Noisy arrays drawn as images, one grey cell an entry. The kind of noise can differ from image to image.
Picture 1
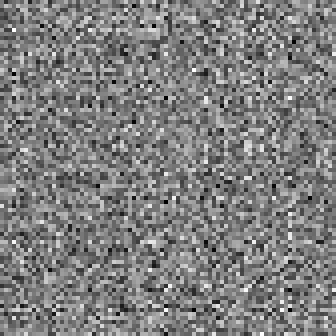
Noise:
low rank plus noise
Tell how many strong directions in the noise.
three or four
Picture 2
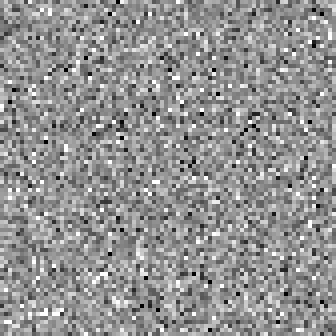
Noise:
heavy tails
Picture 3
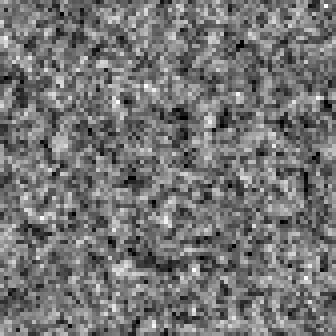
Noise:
blotchy
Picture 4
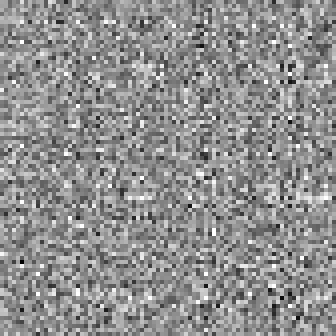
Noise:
low rank plus noise
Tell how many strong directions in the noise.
five to eight
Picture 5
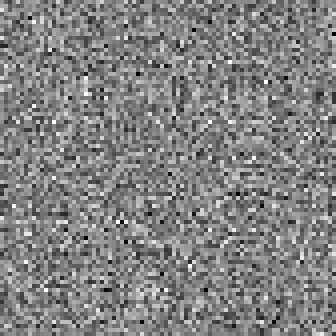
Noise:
low rank plus noise
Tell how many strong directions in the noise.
three or four
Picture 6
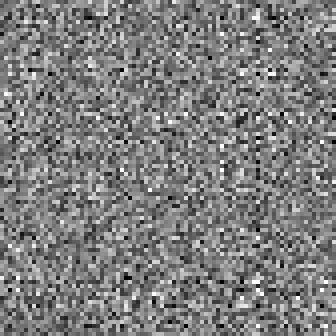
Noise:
low rank plus noise
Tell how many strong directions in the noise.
two
